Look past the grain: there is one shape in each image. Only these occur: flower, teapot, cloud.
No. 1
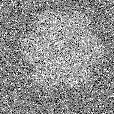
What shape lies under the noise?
flower
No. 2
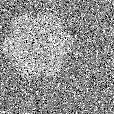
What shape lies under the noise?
flower
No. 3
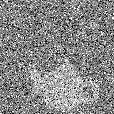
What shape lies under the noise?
teapot
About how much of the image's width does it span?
two thirds
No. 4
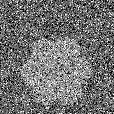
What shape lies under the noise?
flower
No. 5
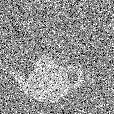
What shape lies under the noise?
teapot
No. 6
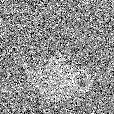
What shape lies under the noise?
teapot
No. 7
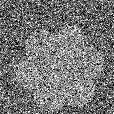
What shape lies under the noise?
flower
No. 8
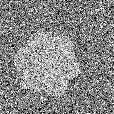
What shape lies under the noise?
flower
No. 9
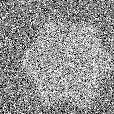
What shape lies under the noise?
flower
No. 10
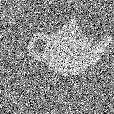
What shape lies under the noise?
teapot
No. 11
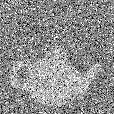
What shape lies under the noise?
teapot
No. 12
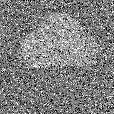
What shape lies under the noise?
cloud
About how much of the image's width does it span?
two thirds
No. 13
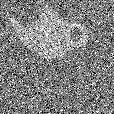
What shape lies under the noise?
teapot
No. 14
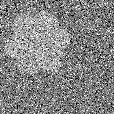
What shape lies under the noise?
flower
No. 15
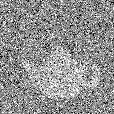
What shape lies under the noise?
teapot
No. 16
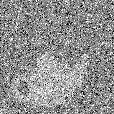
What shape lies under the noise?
teapot
